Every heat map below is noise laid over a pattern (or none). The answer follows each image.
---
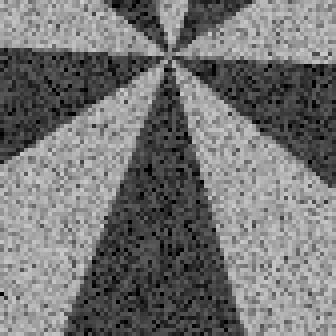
spokes from one point
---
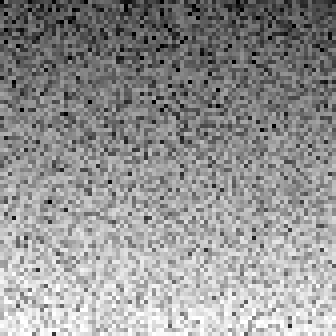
a smooth slope
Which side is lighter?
bottom
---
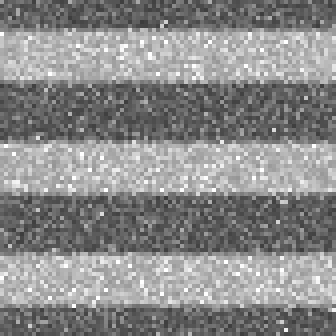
horizontal stripes
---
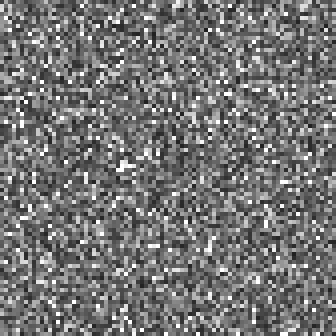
only noise
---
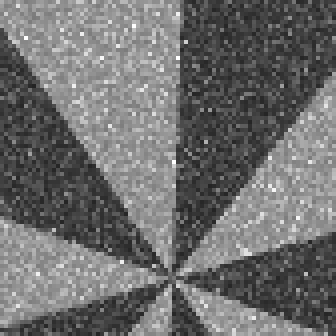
spokes from one point
